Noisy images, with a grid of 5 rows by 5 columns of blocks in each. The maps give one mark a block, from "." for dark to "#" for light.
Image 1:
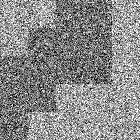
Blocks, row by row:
# # . . #
# . . . #
. . . . #
. . # # #
. # # # #
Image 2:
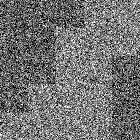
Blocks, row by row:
. . . # #
. . # # #
. . # # .
. # # # .
# # # # .
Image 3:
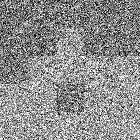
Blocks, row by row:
. . . . .
. . # . .
. # # # #
# # . # #
# # # # #
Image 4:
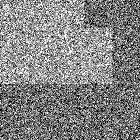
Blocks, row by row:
# # # . .
# # # # .
# # # # .
. . . . .
. . . . .
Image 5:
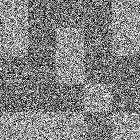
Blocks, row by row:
# . . . #
# . # . #
. . # . .
. . . # .
# # # . #
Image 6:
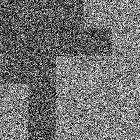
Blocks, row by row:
. . . # #
. . . . #
. . # # #
# . # # #
# . # # #
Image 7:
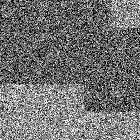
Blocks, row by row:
. . . . #
. . . . .
. . . . .
# # # . .
# # # # #
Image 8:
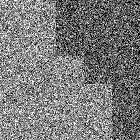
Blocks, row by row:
# # . . .
# # . . .
# # # . .
# # # # .
# # # # .
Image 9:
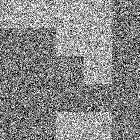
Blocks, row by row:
# # # # .
. . # # .
. . . # .
. . . . .
. . # # .
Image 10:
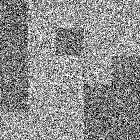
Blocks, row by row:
. # # # #
. # . # #
. # # # .
. # # . .
# # # . .
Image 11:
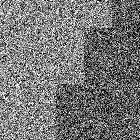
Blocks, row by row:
# # # # .
# # # . .
# # # . .
# # . . .
# # . . .
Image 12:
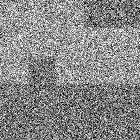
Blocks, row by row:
# # # . .
# # # # #
# . # # #
. . . . .
. . . . .
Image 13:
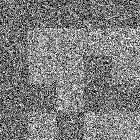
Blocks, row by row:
. . . . .
. # # # #
. # # . #
. . # . .
. # . # #
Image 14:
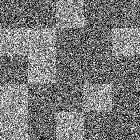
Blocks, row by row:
. . # . .
# # . . #
. # . . .
# . . # .
# . # . .
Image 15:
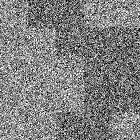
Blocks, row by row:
# . . # #
# # . . .
# # # . .
# # # . .
# # . . #
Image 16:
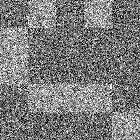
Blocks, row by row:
. # . # .
# . . . .
# . . . .
. # # # .
. . . . #
